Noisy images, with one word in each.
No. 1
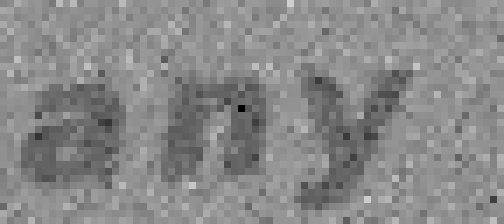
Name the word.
any
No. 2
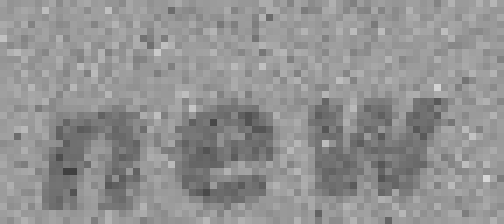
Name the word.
new
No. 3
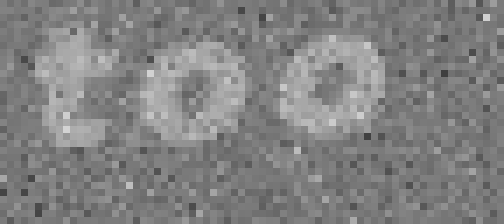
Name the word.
too
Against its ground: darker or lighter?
lighter
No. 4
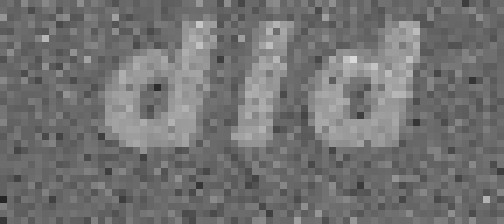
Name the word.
did
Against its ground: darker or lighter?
lighter
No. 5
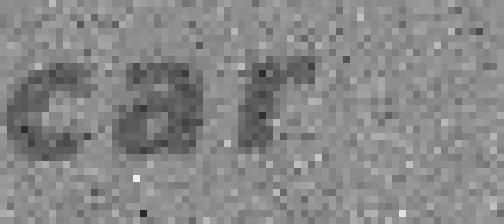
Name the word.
car
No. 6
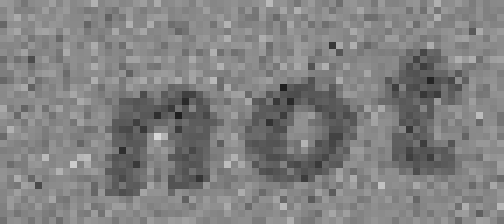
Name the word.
not
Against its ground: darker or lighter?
darker
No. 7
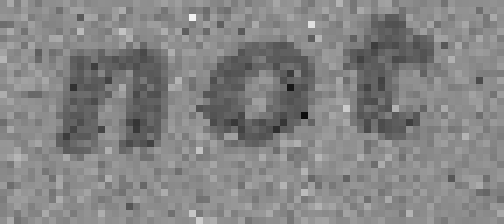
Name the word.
not
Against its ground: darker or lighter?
darker
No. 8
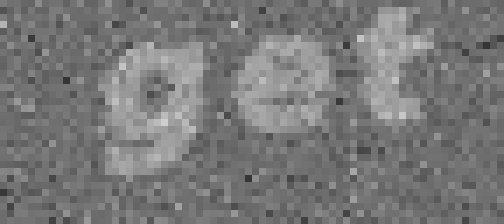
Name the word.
get
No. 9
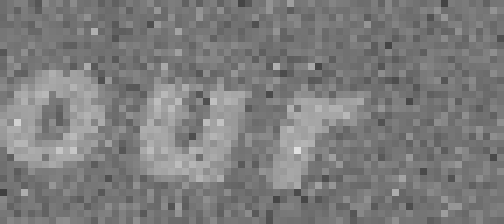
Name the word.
our
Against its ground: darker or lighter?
lighter
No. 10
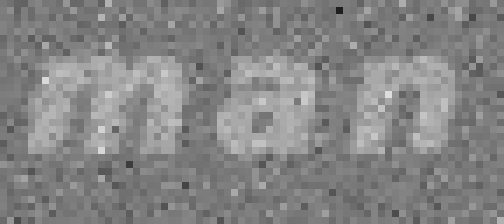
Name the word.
man
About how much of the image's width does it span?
nearly all
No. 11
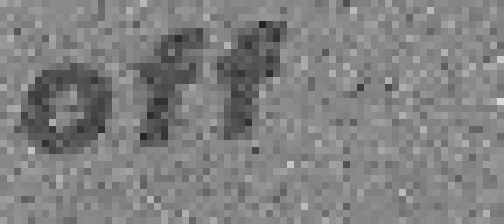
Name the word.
off
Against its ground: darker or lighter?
darker
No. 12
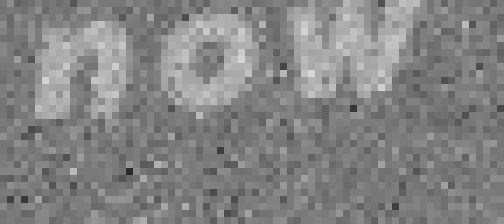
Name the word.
now
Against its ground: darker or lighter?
lighter
